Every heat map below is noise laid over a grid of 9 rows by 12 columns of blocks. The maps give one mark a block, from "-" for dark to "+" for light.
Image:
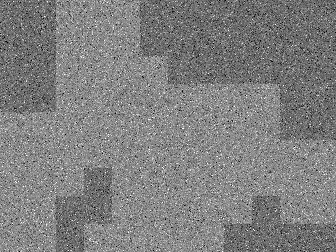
- - + + + - - - - - - -
- - + + + - - - - - - -
- - + + + + - - - - - -
- - + + + + + + + + - -
+ + + + + + + + + + - -
+ + + + + + + + + + + +
+ + + - + + + + + + + +
+ + - - + + + + + - + +
+ + - + + + + + - - - -
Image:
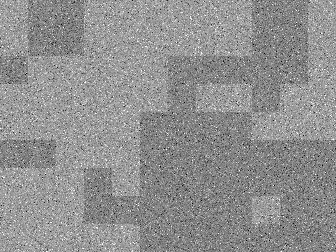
+ - - + + + + + + - - +
+ - - + + + + + + - - +
- + + + + + - - - - - +
+ + + + + + - + + - + +
+ + + + + - - - - + + +
- - + + + - - - - - - -
+ + + - + - - - - - - -
+ + + - - - - - - + - -
+ + + + + - - - - - - -
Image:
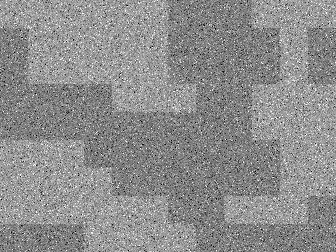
+ + + + + + - - - + + +
- + + + + + - - - - + -
- + + + + + - - - - + -
- - - - + + + - - + + +
- - - - - - - - - + + +
+ + + - - - - - - - + +
+ + + + - - - - - - + +
+ + + + + + - - + + + -
- - - + + + + - - - - -
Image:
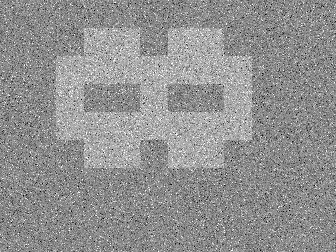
- - - - - - - - - - - -
- - - + + - + + - - - -
- - + + + + + + + - - -
- - + - - + - - + - - -
- - + + + + + + + - - -
- - - + + - + + - - - -
- - - - - - - - - - - -
- - - - - - - - - - - -
- - - - - - - - - - - -
